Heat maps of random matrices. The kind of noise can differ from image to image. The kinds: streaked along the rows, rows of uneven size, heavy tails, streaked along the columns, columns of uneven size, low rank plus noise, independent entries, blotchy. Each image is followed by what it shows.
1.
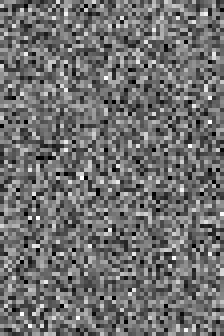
independent entries
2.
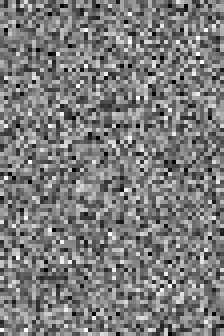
independent entries
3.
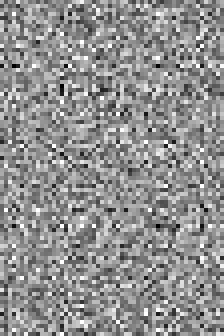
low rank plus noise
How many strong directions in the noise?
three or four
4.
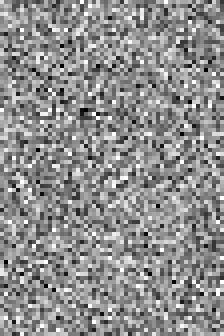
independent entries
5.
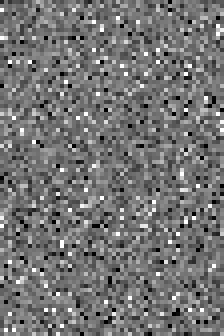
heavy tails
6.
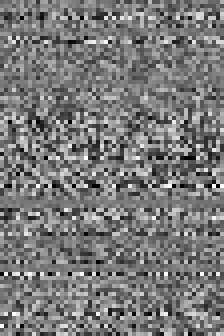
rows of uneven size
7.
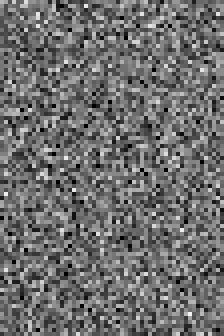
independent entries
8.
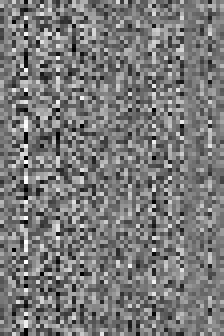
columns of uneven size
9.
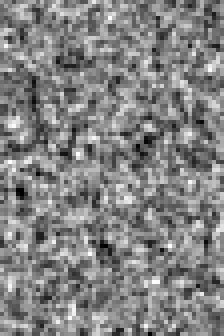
blotchy
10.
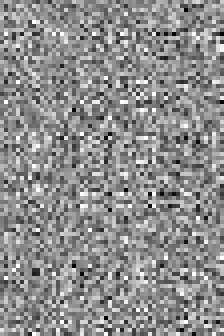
low rank plus noise
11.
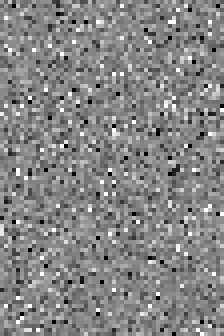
heavy tails
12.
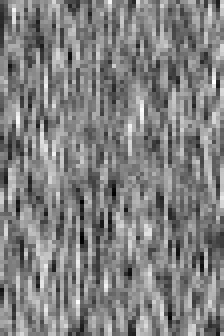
streaked along the columns
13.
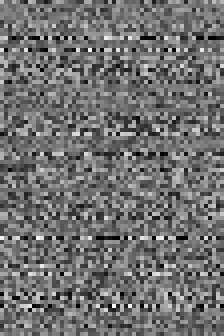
rows of uneven size
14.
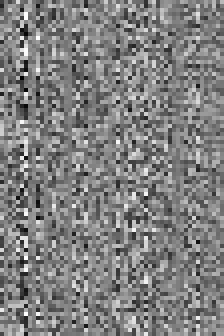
columns of uneven size
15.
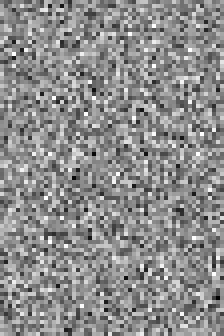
independent entries
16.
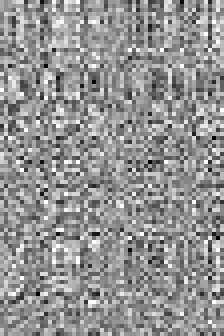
low rank plus noise
